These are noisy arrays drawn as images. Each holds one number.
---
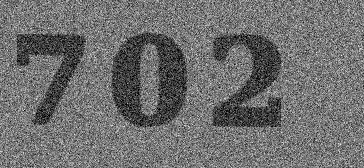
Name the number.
702
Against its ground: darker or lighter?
darker
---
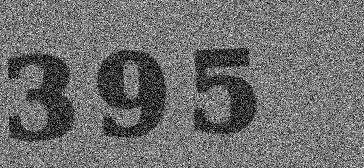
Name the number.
395
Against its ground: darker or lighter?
darker
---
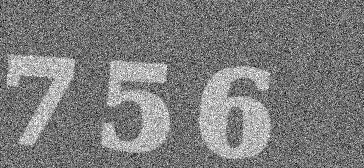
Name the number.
756
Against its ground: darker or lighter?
lighter
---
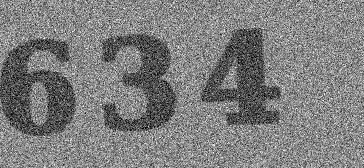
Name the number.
634
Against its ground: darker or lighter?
darker
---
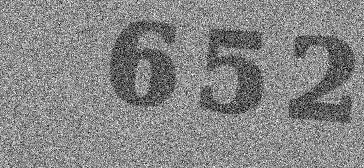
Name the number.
652
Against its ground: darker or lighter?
darker
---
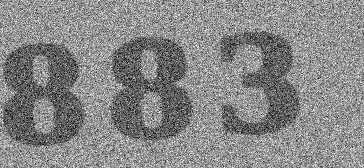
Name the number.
883
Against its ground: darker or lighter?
darker
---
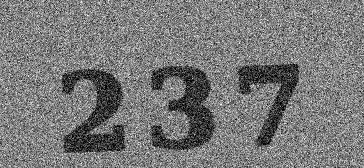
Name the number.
237
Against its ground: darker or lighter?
darker
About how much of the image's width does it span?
two thirds
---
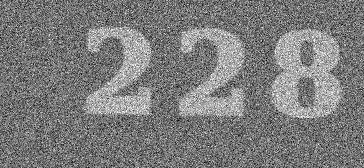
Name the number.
228
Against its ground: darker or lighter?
lighter
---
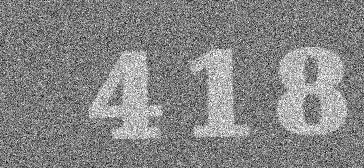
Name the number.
418
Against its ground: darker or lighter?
lighter
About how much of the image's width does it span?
two thirds
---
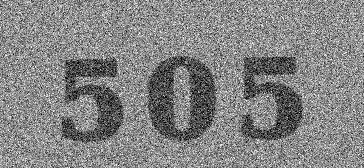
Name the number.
505
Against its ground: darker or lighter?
darker
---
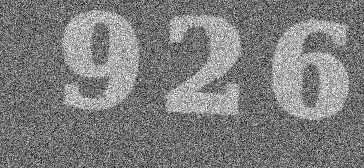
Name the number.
926
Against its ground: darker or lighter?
lighter
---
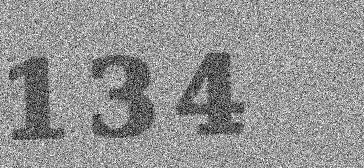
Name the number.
134
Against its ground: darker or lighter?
darker
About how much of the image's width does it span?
two thirds
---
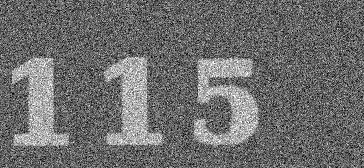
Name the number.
115
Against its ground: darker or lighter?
lighter
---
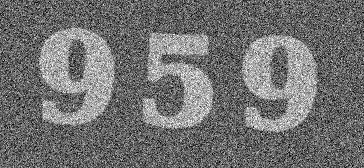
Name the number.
959
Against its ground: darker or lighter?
lighter
